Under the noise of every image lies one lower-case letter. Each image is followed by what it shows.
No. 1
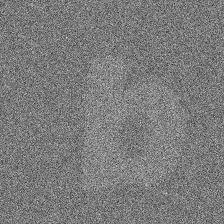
b
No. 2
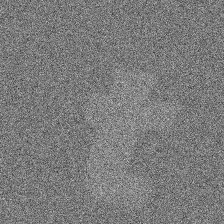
t
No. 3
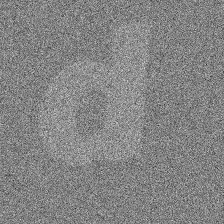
d
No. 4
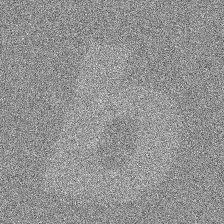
b
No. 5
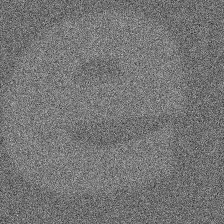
e
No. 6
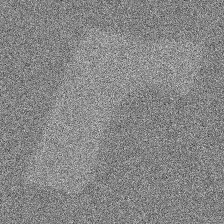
r
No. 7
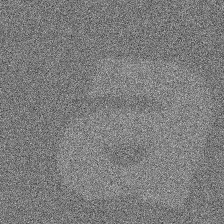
a
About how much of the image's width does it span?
two thirds
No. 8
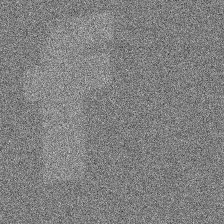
f
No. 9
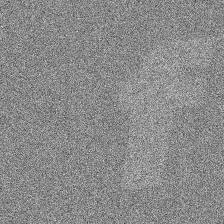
f
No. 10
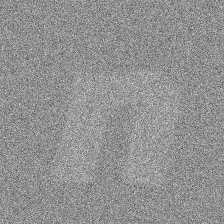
n
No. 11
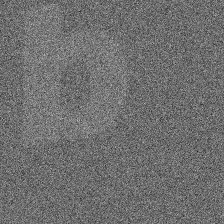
b
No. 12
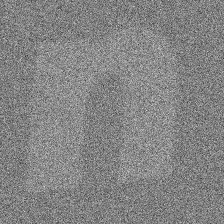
n
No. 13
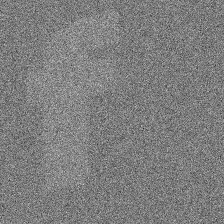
f
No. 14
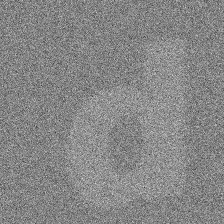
d
